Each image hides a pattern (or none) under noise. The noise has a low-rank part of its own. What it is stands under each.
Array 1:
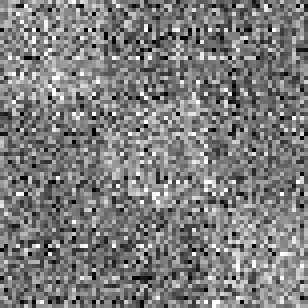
blocks along the diagonal
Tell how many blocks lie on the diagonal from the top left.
3
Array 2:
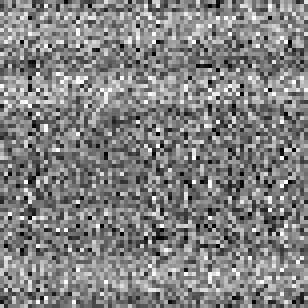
bands of rows
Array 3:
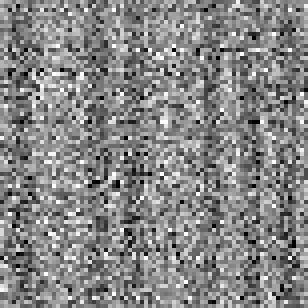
bands of columns
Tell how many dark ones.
6
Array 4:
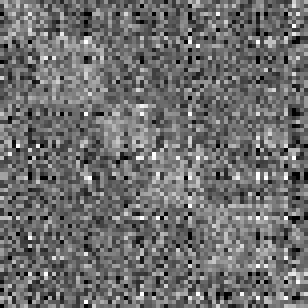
blocks along the diagonal
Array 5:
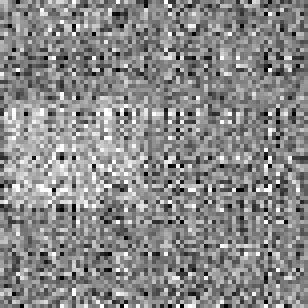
one block
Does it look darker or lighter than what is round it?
lighter
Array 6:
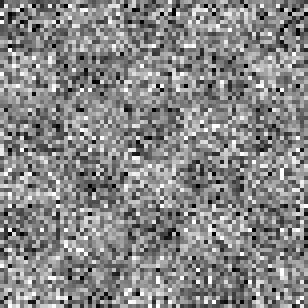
a checkerboard
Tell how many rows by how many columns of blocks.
6 by 5
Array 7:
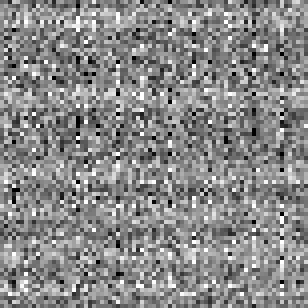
bands of rows
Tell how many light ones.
6
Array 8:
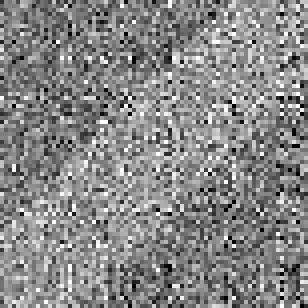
a diagonal band
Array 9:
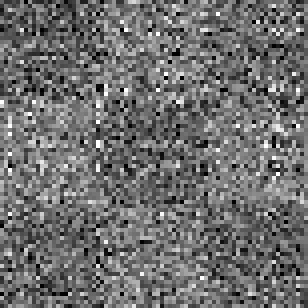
a checkerboard
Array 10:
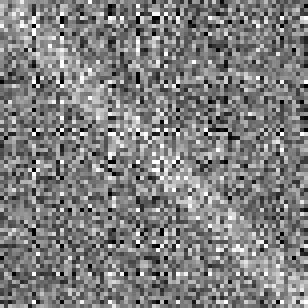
a diagonal band
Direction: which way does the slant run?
top left to bottom right
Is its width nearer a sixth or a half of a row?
a sixth
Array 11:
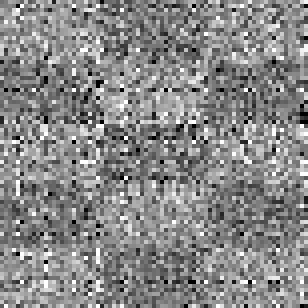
a checkerboard
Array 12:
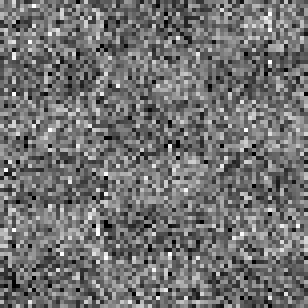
a checkerboard
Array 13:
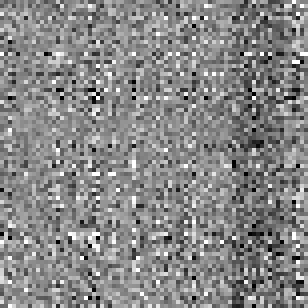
one band of columns
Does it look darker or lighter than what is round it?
darker
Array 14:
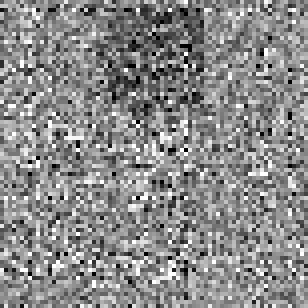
one block
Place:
top middle
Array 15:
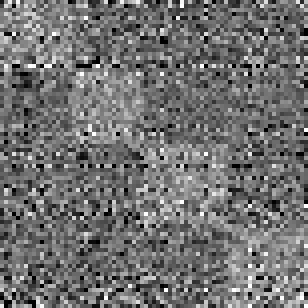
blocks along the diagonal
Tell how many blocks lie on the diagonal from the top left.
4
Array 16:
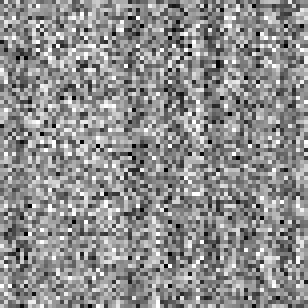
bands of columns
